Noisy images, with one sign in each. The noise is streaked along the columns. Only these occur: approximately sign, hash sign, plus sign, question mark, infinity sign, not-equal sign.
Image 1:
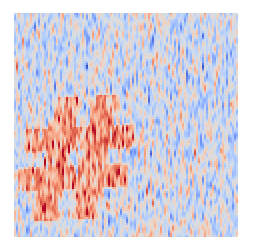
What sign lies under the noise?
hash sign
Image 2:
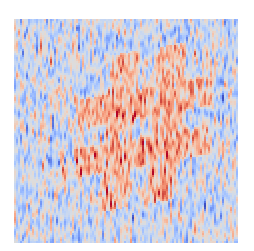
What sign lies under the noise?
hash sign
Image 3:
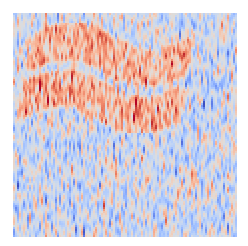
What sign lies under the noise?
approximately sign
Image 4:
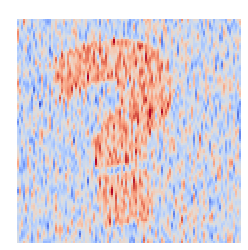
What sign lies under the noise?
question mark
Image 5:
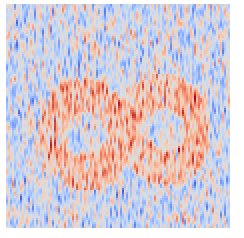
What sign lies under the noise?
infinity sign
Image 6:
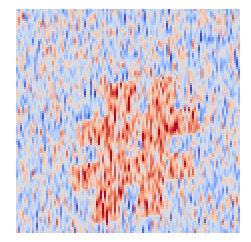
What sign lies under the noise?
hash sign
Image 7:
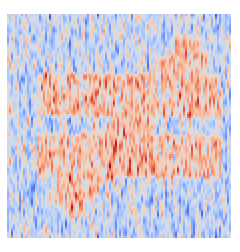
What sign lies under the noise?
not-equal sign
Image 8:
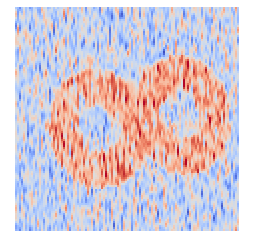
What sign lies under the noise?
infinity sign
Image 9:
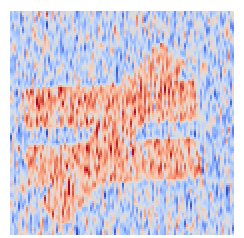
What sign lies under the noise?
not-equal sign
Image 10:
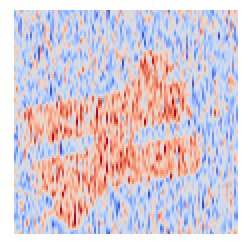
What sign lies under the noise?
not-equal sign
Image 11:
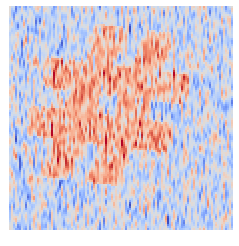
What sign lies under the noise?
hash sign
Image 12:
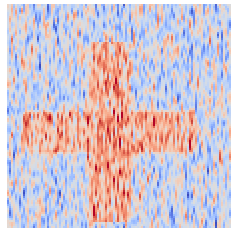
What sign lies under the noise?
plus sign
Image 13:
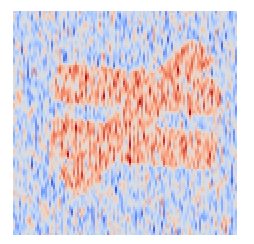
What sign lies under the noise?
not-equal sign
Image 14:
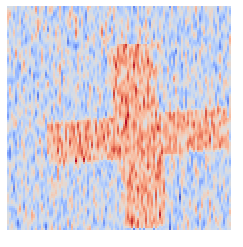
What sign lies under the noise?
plus sign
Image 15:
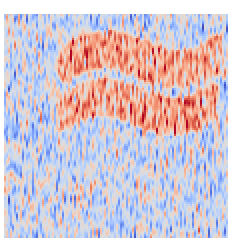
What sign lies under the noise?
approximately sign
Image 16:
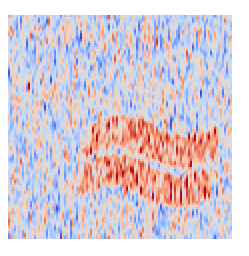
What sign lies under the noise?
approximately sign
